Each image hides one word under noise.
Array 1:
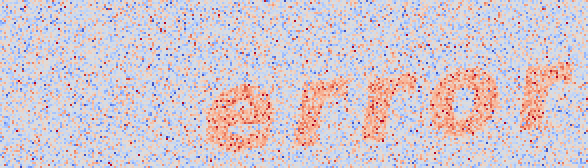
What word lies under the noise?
error
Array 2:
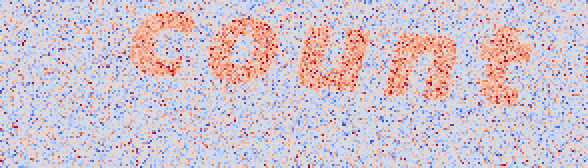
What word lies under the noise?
count
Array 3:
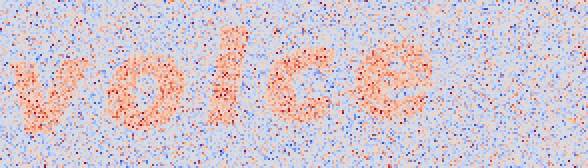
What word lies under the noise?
voice
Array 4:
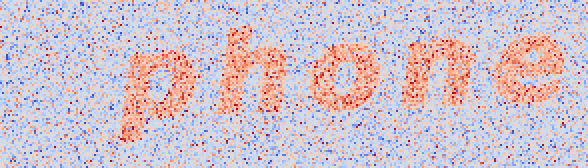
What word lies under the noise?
phone
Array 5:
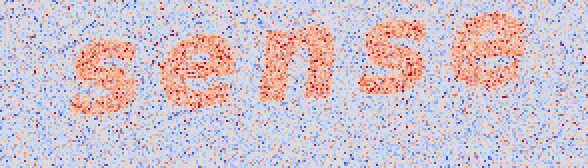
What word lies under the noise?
sense
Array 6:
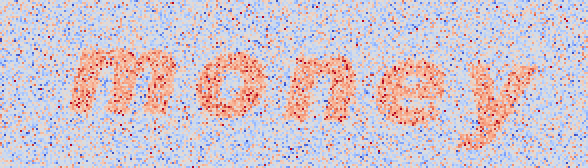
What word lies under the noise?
money
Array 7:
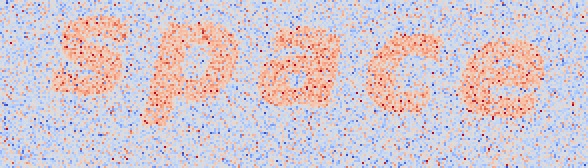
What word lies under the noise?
space
